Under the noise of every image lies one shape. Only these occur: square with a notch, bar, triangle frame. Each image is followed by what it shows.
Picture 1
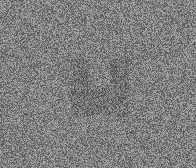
square with a notch
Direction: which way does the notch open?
up
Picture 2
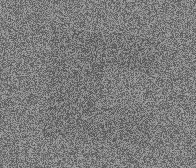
square with a notch
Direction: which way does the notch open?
right
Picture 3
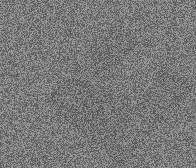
square with a notch
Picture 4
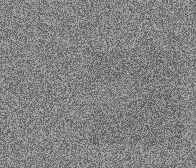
square with a notch
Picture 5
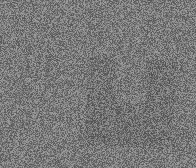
square with a notch
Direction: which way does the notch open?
up
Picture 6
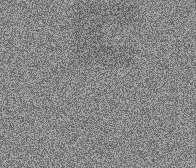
square with a notch
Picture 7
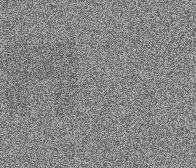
square with a notch
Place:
middle left
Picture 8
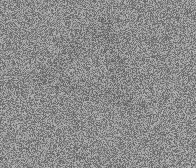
triangle frame
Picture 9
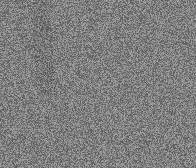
bar
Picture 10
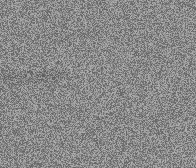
bar
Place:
middle left
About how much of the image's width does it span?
a third
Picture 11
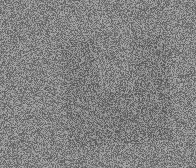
square with a notch
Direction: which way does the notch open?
up
